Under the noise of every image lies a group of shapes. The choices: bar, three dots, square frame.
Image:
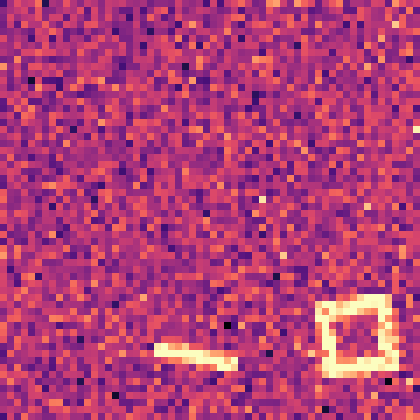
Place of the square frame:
bottom right
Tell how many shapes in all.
2
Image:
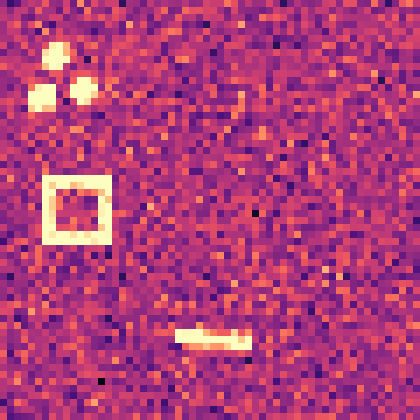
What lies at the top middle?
nothing
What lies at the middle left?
square frame
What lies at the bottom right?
nothing
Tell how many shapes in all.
3
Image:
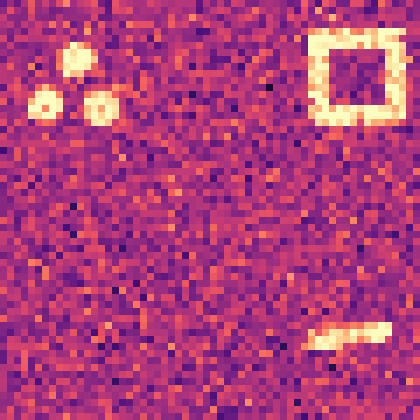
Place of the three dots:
top left
